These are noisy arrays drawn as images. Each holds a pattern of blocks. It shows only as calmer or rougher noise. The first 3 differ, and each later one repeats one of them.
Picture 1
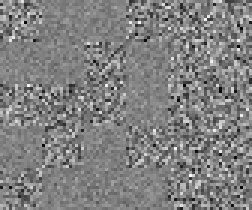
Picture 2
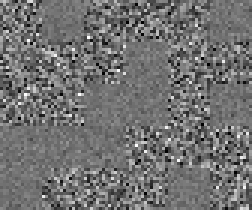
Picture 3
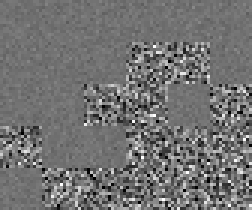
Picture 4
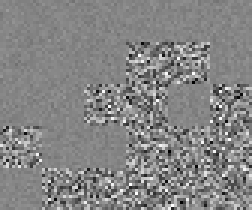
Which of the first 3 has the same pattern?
3
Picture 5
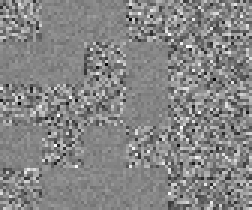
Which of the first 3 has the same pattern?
1
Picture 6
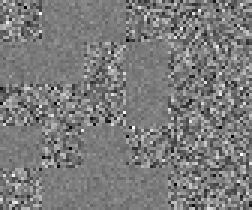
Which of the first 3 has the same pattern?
1
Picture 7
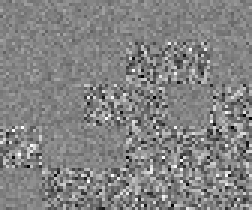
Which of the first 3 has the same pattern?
3
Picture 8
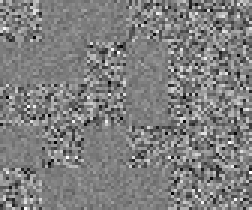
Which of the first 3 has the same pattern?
1
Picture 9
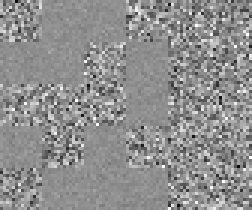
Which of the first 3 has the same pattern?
1
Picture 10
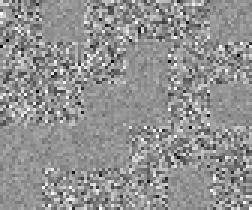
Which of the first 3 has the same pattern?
2
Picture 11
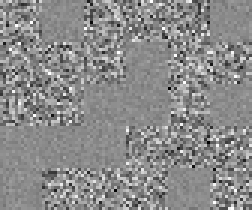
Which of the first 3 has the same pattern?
2
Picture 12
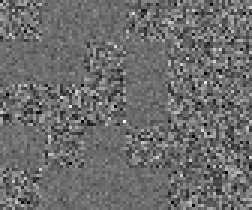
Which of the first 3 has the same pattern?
1
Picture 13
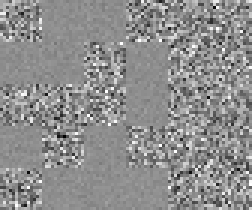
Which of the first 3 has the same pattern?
1
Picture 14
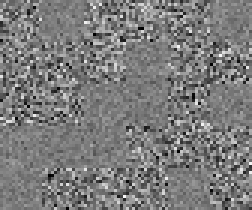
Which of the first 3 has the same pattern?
2
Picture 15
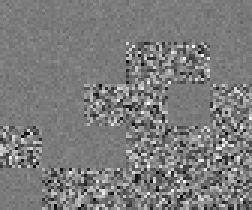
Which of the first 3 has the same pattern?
3
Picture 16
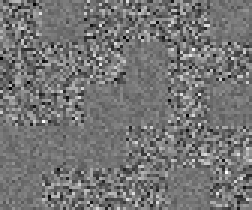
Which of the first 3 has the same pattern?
2
